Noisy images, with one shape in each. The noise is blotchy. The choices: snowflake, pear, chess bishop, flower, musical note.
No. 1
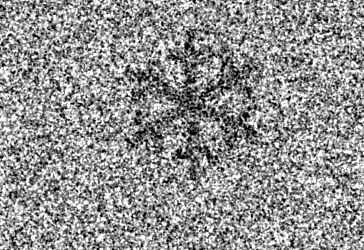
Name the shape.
snowflake
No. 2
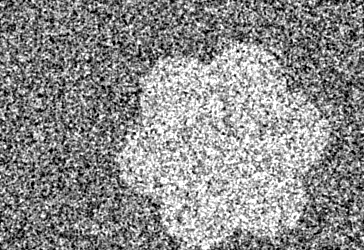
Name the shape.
flower
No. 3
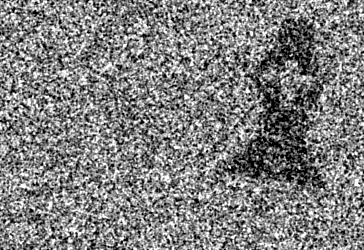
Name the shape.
chess bishop
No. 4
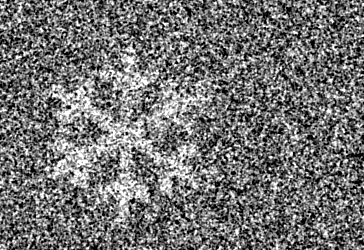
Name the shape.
snowflake
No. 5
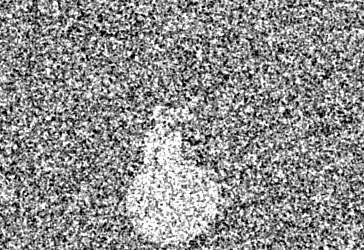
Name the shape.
pear
